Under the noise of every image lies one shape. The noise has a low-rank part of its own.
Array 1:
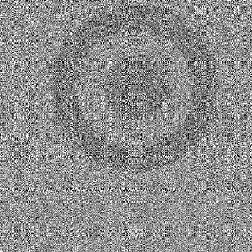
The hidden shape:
bullseye
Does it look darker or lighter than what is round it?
darker
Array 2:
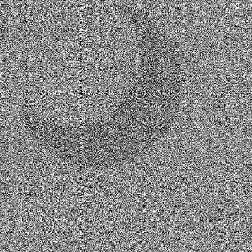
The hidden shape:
crescent
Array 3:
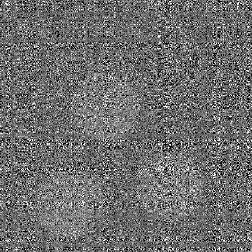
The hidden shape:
three dots
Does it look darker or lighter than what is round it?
lighter
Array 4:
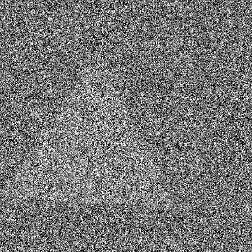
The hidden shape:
triangle
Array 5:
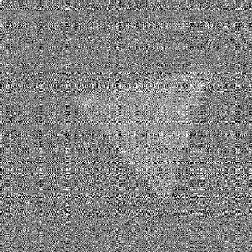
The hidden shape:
triangle
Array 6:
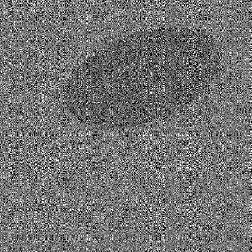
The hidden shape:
ellipse
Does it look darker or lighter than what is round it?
darker
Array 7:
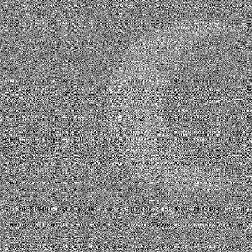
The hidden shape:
crescent
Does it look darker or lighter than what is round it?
lighter
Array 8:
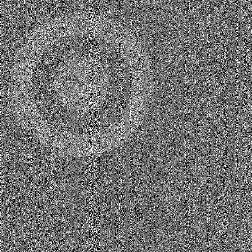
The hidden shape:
bullseye
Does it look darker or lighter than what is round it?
lighter
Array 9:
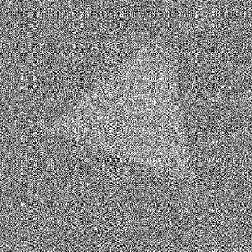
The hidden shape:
triangle
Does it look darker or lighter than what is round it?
lighter
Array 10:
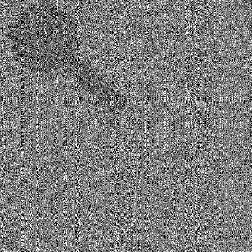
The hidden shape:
lollipop
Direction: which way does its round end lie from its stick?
up and left
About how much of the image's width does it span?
half
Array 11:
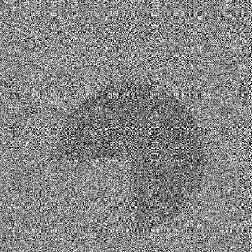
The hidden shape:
disc with a wedge cut out
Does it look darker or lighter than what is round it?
darker
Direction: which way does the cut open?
down and left
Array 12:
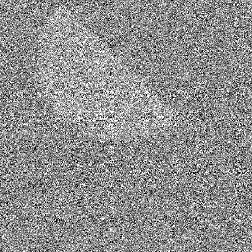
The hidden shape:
half disc
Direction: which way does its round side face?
down and left
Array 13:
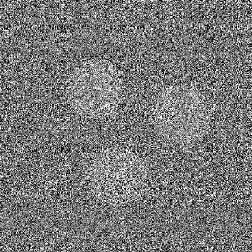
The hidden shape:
three dots
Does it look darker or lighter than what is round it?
lighter
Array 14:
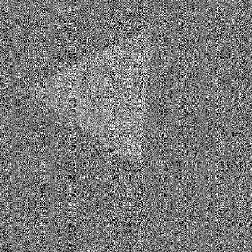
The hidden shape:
triangle
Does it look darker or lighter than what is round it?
lighter
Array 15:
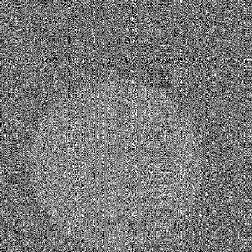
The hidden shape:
disc
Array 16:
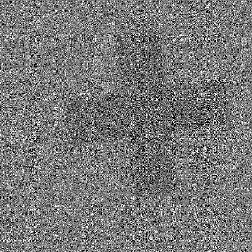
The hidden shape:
cross
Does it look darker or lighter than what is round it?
darker
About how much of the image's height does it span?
two thirds
